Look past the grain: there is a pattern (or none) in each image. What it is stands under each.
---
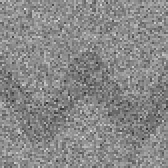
a wavy band
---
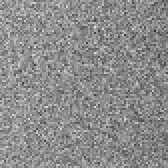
a smooth slope
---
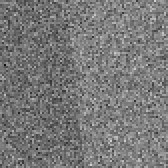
a sharp edge
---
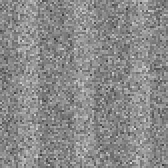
vertical stripes
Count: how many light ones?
3
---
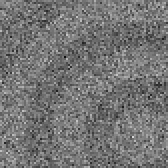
rings round one point
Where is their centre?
bottom right
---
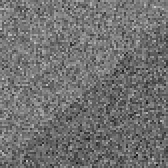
a sharp edge
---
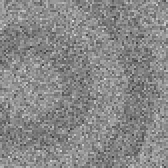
rings round one point
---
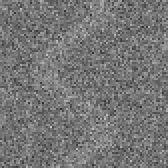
a wavy band
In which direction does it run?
top to bottom
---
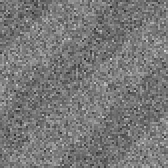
diagonal stripes
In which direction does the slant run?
bottom left to top right
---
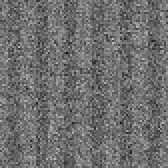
vertical stripes
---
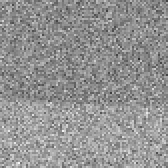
a sharp edge
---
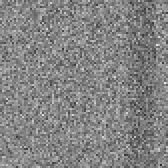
one vertical stripe
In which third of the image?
right
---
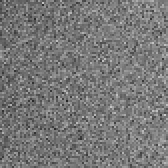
a smooth slope
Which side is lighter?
right
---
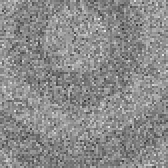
rings round one point
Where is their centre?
top middle
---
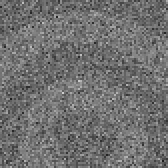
rings round one point
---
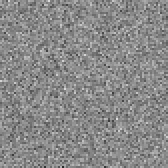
only noise
